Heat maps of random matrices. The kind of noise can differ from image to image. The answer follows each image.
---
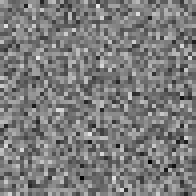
independent entries
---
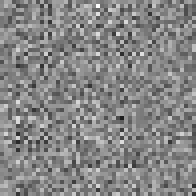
low rank plus noise
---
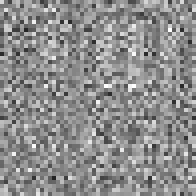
low rank plus noise
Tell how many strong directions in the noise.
three or four
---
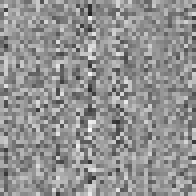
columns of uneven size
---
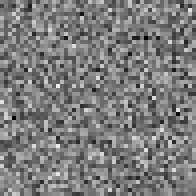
independent entries
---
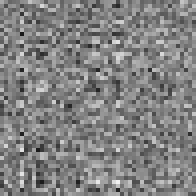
low rank plus noise
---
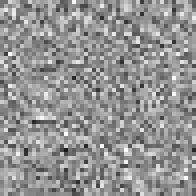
low rank plus noise
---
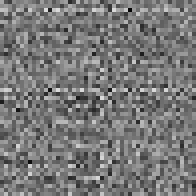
low rank plus noise
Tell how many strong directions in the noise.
two
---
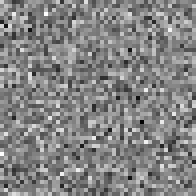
independent entries
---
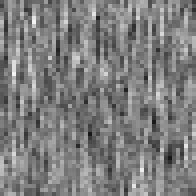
streaked along the columns
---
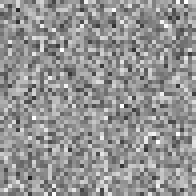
independent entries
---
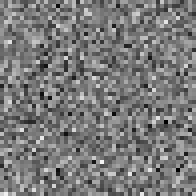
independent entries
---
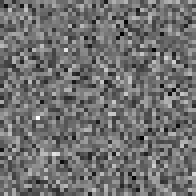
independent entries
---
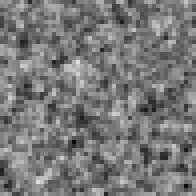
blotchy
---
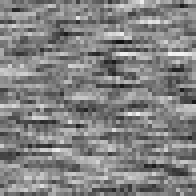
streaked along the rows
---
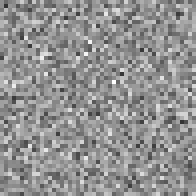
independent entries
